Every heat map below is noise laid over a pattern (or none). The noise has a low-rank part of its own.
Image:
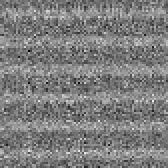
horizontal stripes
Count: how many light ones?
6
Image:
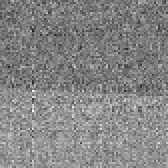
a sharp edge
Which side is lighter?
bottom
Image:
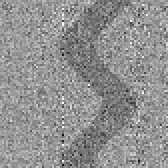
a wavy band
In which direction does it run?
top to bottom
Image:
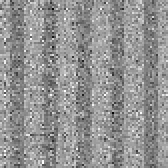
vertical stripes
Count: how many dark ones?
5
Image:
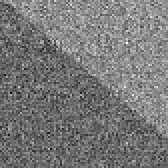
a sharp edge
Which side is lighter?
top right
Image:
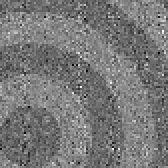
rings round one point
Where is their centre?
bottom left
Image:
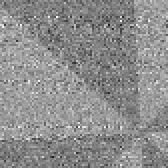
spokes from one point
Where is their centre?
bottom right
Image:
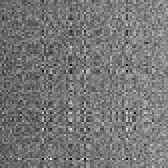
a smooth slope
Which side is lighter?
right
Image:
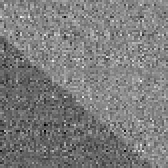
a sharp edge
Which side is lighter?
top right
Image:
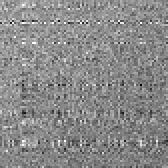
a smooth slope
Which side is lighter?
top left
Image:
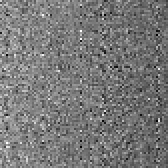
a smooth slope
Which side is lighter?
left
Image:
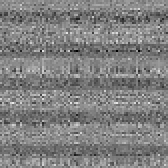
horizontal stripes
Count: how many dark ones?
5
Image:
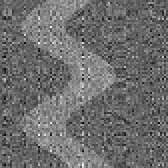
a wavy band
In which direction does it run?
top to bottom
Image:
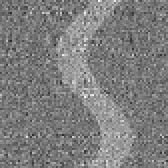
a wavy band
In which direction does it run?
top to bottom
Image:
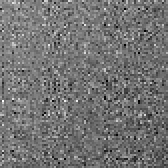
a smooth slope
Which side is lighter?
top left
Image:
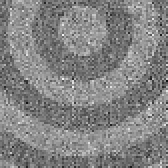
rings round one point
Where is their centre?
top middle
